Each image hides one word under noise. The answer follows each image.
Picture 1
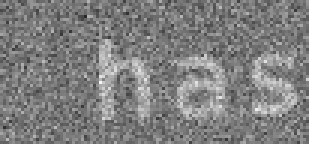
has
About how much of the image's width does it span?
two thirds
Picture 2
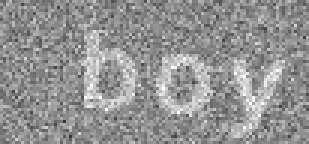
boy
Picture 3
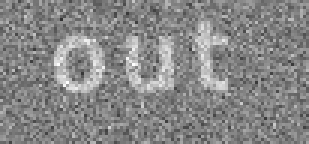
out
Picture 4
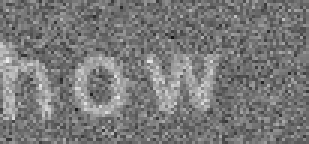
how
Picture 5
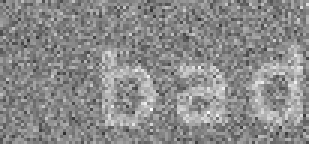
bad
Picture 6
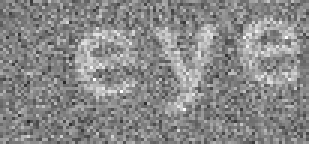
eye
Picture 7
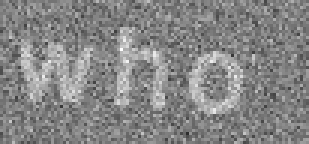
who
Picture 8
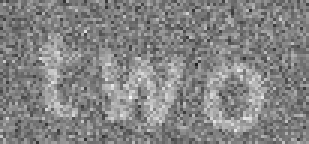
two
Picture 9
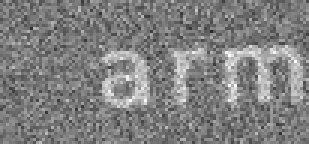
arm
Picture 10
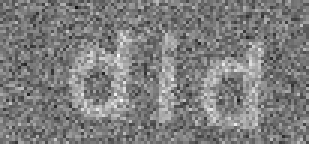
did
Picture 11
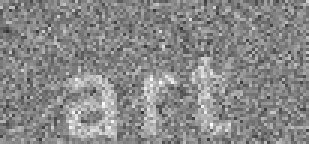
art
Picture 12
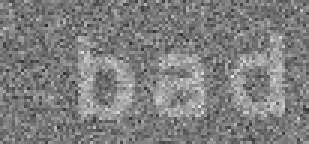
bad
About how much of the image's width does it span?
two thirds
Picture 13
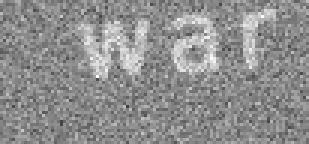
war
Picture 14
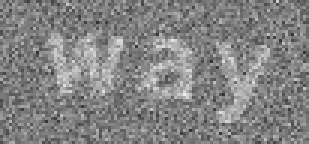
way
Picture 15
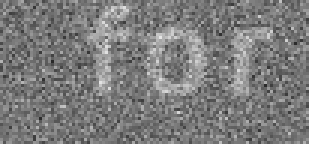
for
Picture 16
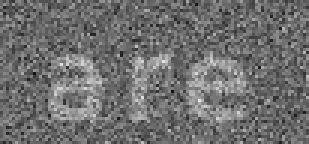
are
